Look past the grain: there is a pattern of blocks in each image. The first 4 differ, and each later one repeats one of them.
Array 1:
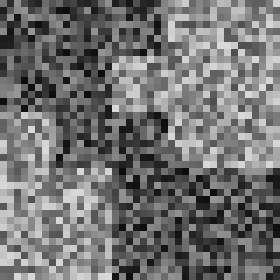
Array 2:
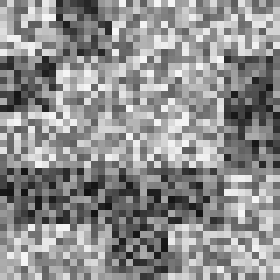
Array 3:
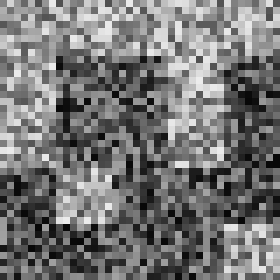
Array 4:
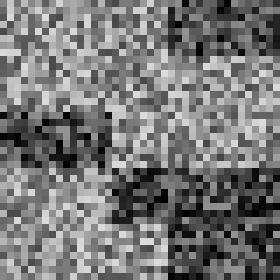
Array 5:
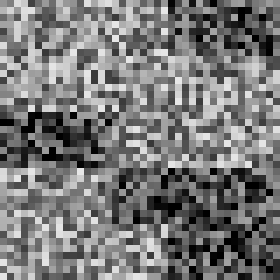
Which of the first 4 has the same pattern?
4
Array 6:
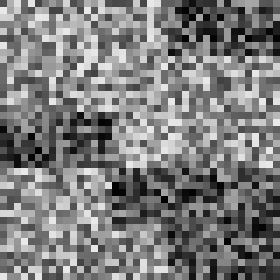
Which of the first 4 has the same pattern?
4
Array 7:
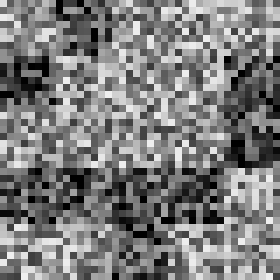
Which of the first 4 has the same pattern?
2
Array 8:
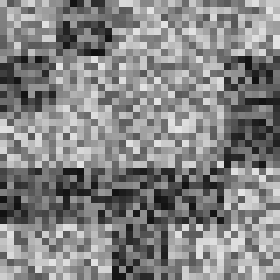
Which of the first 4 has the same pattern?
2
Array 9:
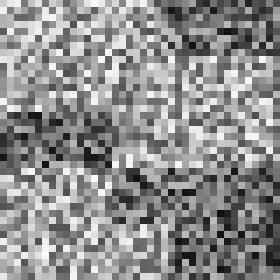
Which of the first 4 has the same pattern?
4
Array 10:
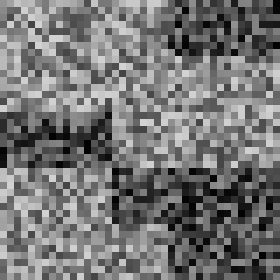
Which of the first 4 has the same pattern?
4
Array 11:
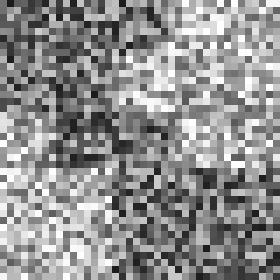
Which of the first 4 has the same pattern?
1
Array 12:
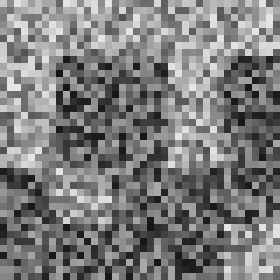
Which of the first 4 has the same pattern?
3
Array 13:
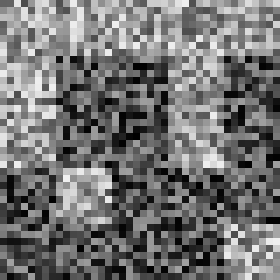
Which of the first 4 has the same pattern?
3
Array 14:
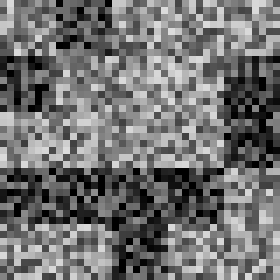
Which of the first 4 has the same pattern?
2
